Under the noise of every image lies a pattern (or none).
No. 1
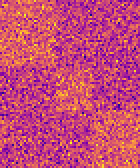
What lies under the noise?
blocks along the diagonal
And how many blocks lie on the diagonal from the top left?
3
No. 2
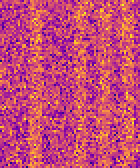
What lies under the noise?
bands of columns
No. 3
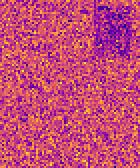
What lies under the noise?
one block
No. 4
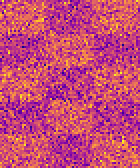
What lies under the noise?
a checkerboard
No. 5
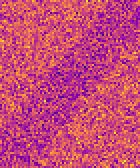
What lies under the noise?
a diagonal band
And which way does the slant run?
bottom left to top right
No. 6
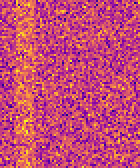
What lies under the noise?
one band of columns
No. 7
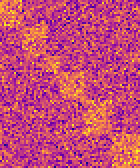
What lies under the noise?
blocks along the diagonal
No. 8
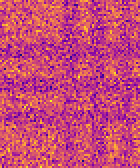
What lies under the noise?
bands of rows crossing bands of columns
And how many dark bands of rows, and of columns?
3 and 3
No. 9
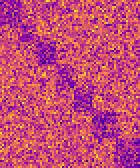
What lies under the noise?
blocks along the diagonal
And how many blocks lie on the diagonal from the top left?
7
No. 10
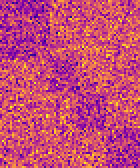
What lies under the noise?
blocks along the diagonal
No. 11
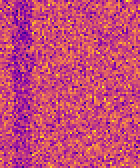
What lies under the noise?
one band of columns
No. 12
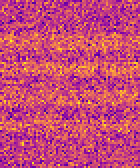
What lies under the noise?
bands of rows
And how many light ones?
4
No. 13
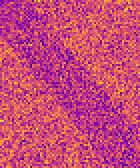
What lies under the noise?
a diagonal band
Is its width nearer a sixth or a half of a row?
a half
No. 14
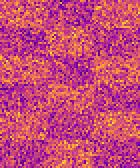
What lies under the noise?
a checkerboard
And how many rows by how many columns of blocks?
6 by 3
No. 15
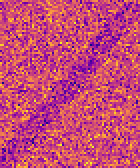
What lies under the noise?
a diagonal band
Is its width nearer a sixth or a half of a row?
a sixth
